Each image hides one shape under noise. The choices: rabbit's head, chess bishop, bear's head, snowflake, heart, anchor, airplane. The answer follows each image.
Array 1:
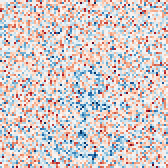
anchor
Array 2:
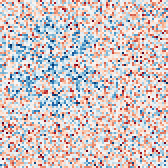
snowflake
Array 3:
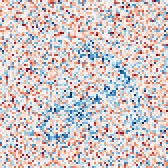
anchor
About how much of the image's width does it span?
two thirds
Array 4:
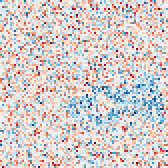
chess bishop
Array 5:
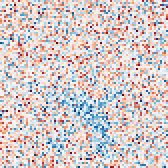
airplane
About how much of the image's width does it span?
half
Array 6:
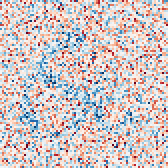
anchor
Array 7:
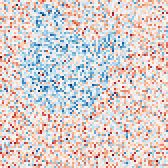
bear's head
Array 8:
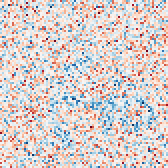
anchor
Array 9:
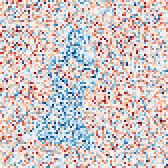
chess bishop
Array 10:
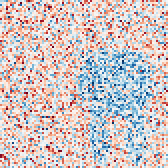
rabbit's head
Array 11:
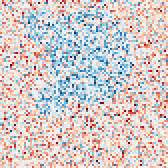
bear's head
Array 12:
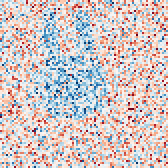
rabbit's head
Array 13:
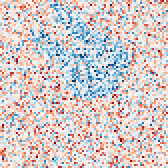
rabbit's head
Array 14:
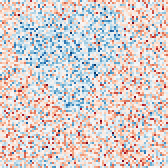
heart
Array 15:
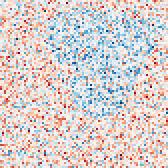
heart
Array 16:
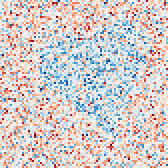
heart
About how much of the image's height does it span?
two thirds
